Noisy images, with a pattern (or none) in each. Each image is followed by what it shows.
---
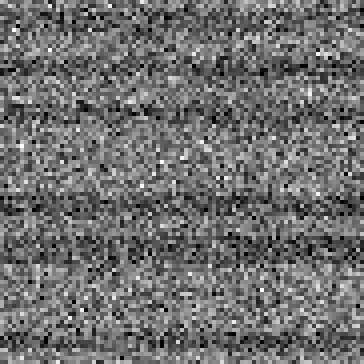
bands of rows
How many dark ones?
6
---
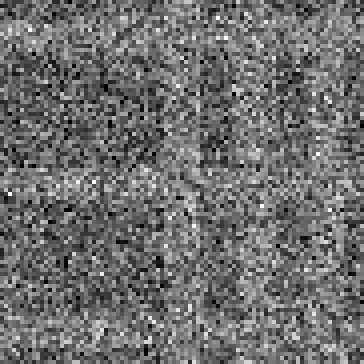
bands of rows crossing bands of columns
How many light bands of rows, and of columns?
3 and 3
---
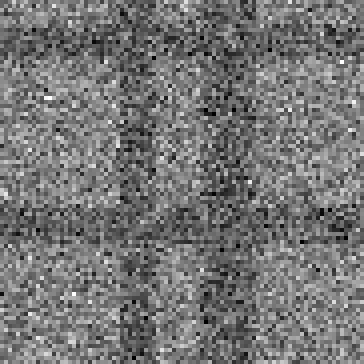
bands of rows crossing bands of columns
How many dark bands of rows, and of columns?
2 and 2
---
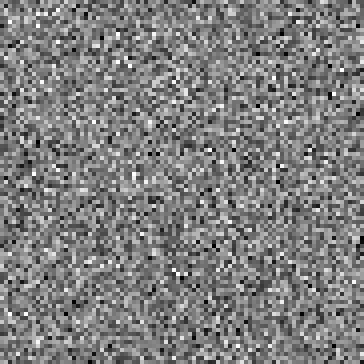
only noise
